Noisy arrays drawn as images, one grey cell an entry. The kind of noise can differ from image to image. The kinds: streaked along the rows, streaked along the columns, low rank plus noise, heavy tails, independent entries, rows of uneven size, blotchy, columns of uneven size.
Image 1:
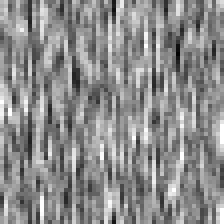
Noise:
streaked along the columns
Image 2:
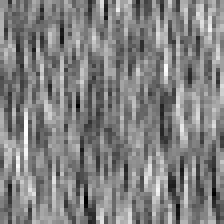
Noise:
streaked along the columns
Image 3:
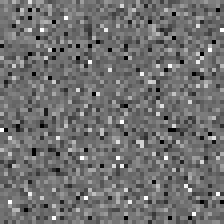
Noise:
heavy tails
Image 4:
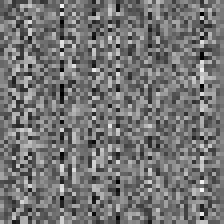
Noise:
columns of uneven size
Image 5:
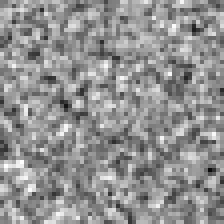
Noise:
blotchy
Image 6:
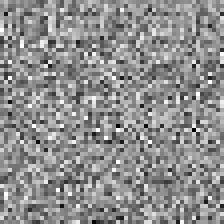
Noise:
low rank plus noise
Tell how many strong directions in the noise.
five to eight
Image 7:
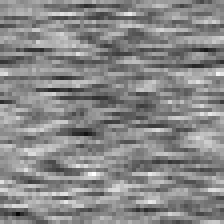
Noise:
streaked along the rows
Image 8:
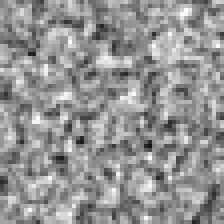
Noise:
blotchy
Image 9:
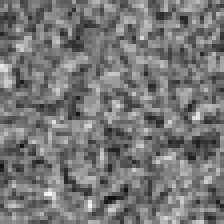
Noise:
blotchy
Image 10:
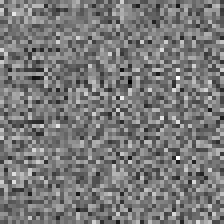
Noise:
low rank plus noise
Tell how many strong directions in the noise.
three or four
